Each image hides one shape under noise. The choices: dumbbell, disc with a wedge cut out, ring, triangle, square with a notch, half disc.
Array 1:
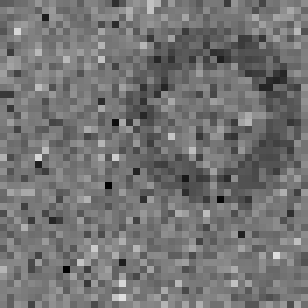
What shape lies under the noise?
ring
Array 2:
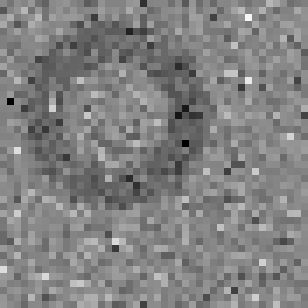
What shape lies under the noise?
ring
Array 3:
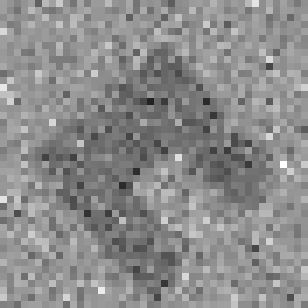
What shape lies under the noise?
square with a notch
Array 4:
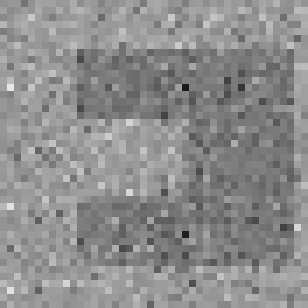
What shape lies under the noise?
square with a notch
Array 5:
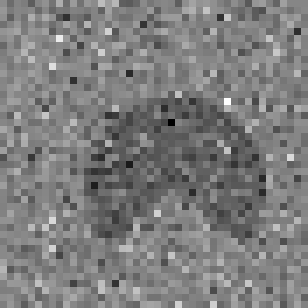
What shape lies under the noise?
disc with a wedge cut out
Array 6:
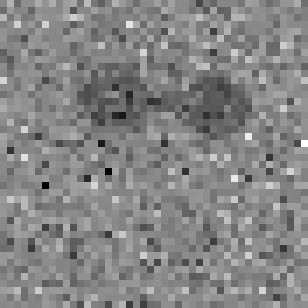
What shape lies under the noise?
dumbbell
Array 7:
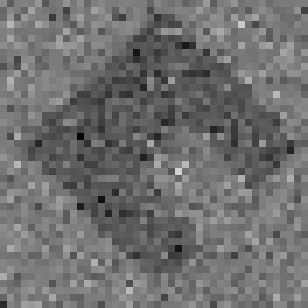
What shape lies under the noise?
square with a notch
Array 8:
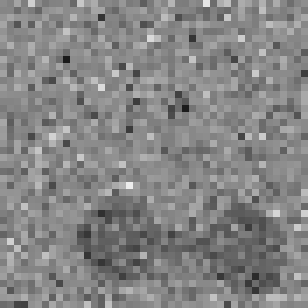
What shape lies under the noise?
dumbbell
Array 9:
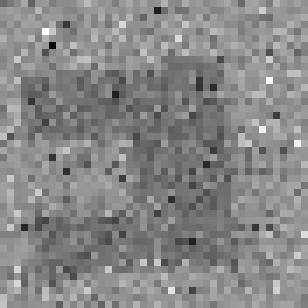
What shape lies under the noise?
square with a notch
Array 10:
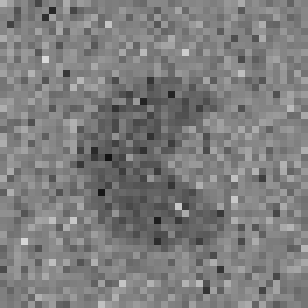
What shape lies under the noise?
disc with a wedge cut out
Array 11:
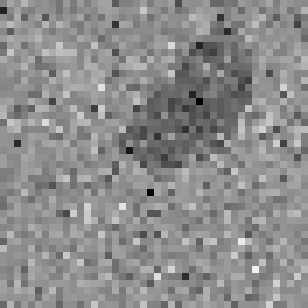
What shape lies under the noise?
half disc
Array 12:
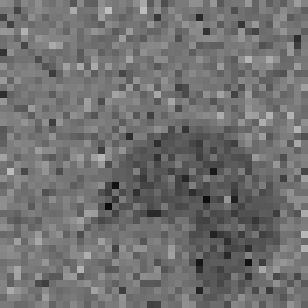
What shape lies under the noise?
disc with a wedge cut out
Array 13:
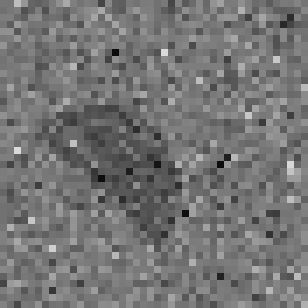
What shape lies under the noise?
half disc
